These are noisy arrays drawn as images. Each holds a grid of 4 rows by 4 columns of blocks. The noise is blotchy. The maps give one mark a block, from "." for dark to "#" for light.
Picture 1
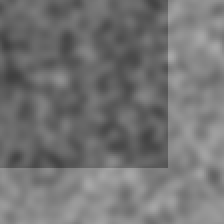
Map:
...#
...#
...#
####
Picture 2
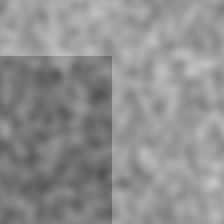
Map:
####
..##
..##
..##
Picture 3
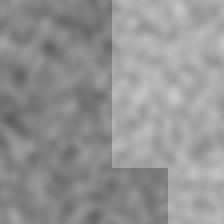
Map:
..##
..##
..##
...#
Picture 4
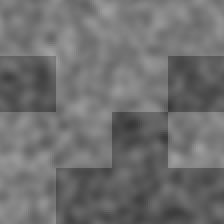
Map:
####
.##.
##.#
#...
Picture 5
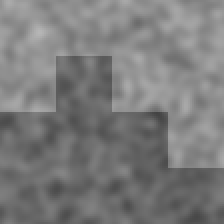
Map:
####
#.##
...#
....
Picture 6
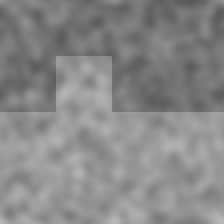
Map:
....
.#..
####
####
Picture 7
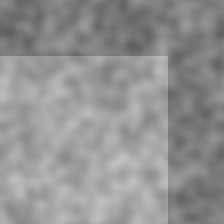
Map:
....
###.
###.
###.
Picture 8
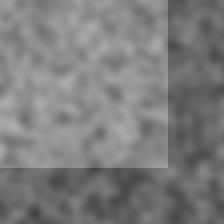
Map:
###.
###.
###.
....
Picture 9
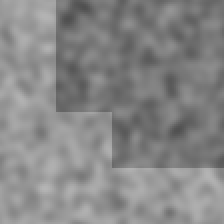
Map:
#...
#...
##..
####
